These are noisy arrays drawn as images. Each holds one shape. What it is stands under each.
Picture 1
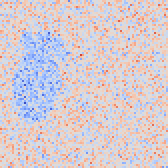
footprint
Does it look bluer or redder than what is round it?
bluer
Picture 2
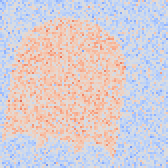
ghost
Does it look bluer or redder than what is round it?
redder
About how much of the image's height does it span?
nearly all
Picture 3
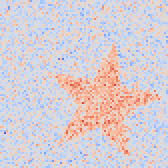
star
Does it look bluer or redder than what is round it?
redder
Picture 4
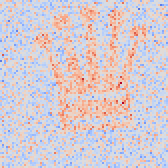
chess queen
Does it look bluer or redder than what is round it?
redder
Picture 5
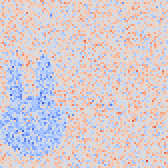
rabbit's head
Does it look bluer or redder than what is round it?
bluer
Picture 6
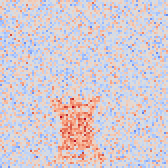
chess rook
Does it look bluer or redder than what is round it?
redder
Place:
bottom middle
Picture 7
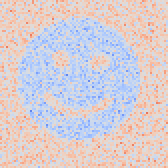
smiling face
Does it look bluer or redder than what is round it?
bluer
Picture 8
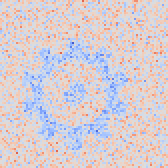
gear
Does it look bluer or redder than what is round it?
bluer
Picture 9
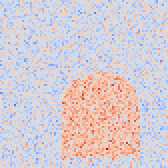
ghost
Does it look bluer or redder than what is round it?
redder
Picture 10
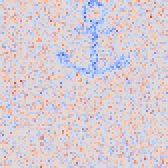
anchor
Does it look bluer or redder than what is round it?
bluer
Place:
top middle
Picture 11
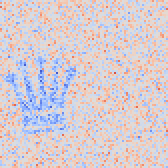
chess queen
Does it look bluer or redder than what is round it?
bluer
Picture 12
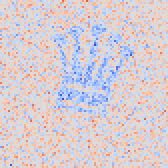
chess queen
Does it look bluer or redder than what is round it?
bluer
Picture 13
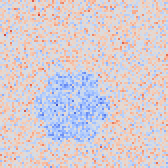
flower
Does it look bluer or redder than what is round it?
bluer
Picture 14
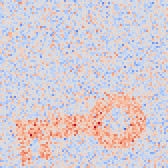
key
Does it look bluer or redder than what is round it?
redder
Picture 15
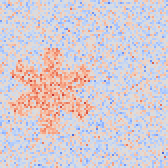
asterisk
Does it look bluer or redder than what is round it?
redder
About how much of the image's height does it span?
half
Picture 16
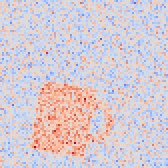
cup
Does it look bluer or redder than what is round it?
redder
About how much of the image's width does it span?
half
